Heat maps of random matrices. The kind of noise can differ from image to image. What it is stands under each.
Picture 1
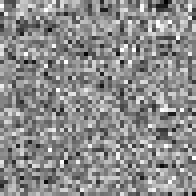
low rank plus noise
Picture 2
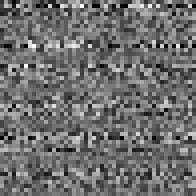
rows of uneven size
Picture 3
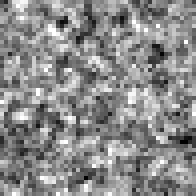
blotchy
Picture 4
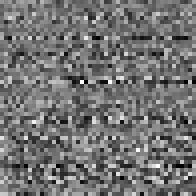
rows of uneven size
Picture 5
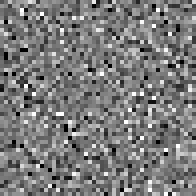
heavy tails
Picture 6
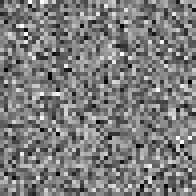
independent entries
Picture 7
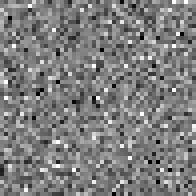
heavy tails
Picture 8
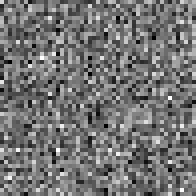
low rank plus noise
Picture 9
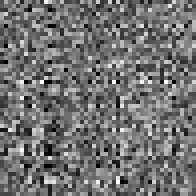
low rank plus noise
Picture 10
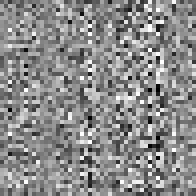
columns of uneven size
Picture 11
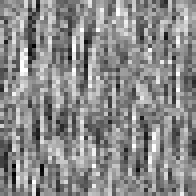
streaked along the columns
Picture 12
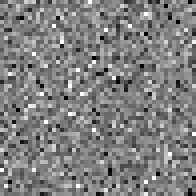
heavy tails
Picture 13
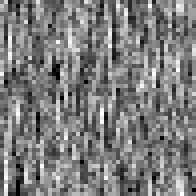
streaked along the columns
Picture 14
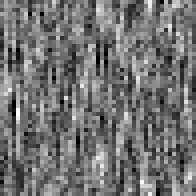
streaked along the columns
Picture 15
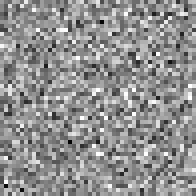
independent entries
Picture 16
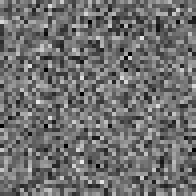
low rank plus noise
